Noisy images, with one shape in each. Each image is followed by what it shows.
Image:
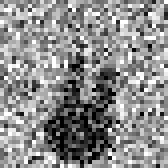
rabbit's head
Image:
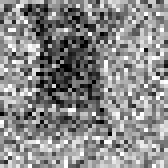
chess rook
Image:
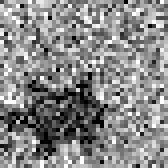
turtle
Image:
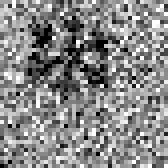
snowflake
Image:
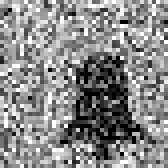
bell
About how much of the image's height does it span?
two thirds
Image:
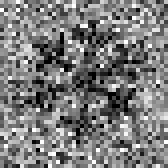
snowflake
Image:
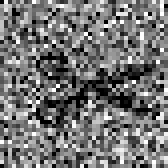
pair of scissors
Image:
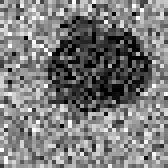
apple
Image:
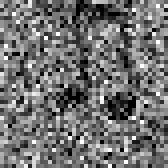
pair of musical notes
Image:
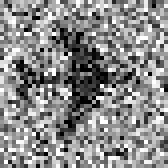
airplane
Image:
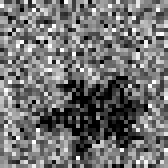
turtle
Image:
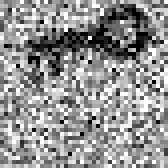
key
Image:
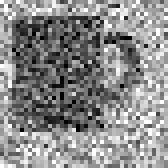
cup
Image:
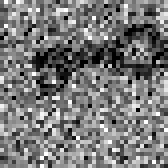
key
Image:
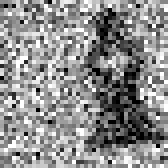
chess bishop
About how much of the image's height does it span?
nearly all
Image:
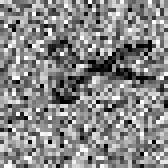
pair of scissors
